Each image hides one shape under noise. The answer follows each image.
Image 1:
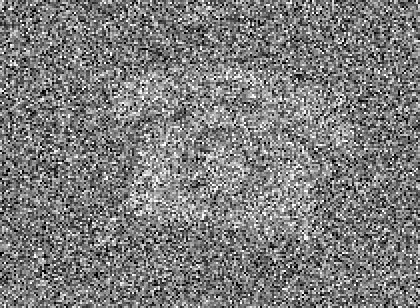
telephone
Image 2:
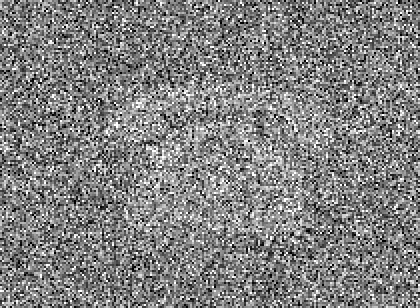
telephone
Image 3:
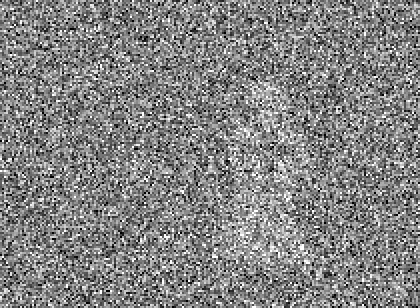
chess bishop
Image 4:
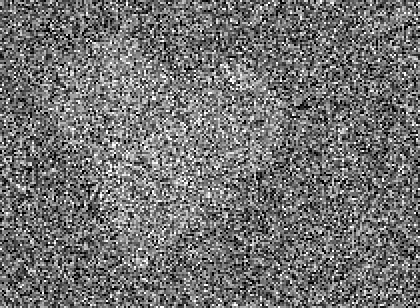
heart
